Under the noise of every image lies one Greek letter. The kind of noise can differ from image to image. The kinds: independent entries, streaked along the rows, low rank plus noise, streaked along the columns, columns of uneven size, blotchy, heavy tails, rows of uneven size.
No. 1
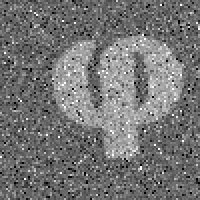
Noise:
heavy tails
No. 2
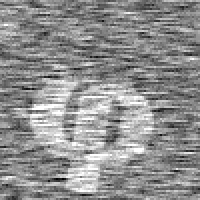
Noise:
streaked along the rows
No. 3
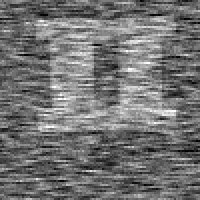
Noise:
streaked along the rows
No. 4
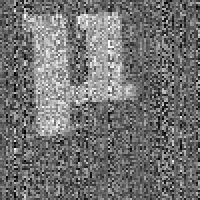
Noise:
columns of uneven size
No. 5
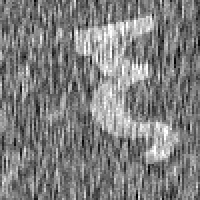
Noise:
streaked along the columns
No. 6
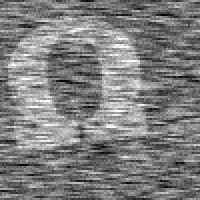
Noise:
streaked along the rows
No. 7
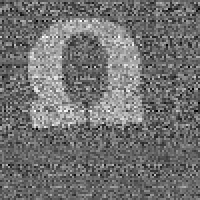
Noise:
rows of uneven size
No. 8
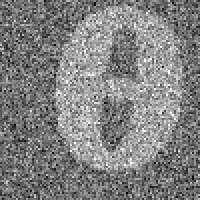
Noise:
independent entries
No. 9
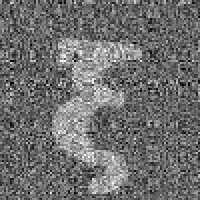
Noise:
low rank plus noise
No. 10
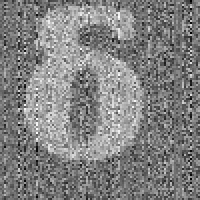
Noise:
columns of uneven size
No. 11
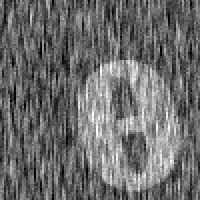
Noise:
streaked along the columns
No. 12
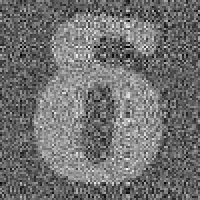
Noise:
low rank plus noise
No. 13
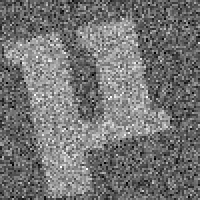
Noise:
independent entries
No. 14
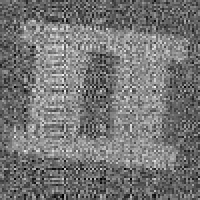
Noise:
low rank plus noise
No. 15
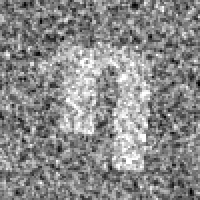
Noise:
blotchy
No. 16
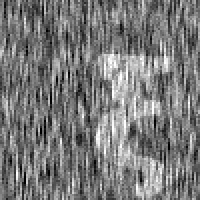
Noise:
streaked along the columns
